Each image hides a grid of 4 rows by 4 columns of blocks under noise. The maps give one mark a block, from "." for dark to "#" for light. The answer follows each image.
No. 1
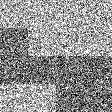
####
.###
....
##..
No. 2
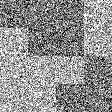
...#
#..#
###.
##..
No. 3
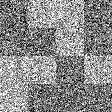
.##.
..#.
##.#
#...
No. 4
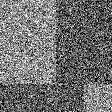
##..
##..
##..
...#
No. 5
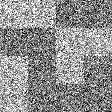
##..
..##
#.#.
#...
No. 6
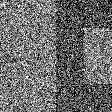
##..
##.#
##.#
##..
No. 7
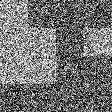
#...
##.#
##..
....
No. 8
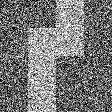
..#.
.##.
.#..
.#..
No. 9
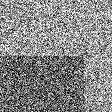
####
####
...#
...#
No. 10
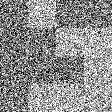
.#..
..##
...#
.###
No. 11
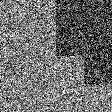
##..
##..
###.
####
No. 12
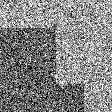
####
..##
..##
...#
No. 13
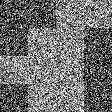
..##
.##.
###.
.##.
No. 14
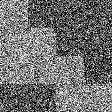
#...
##..
###.
..##
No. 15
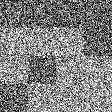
....
###.
#.##
.###
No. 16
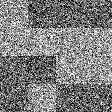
#...
####
..##
.#..
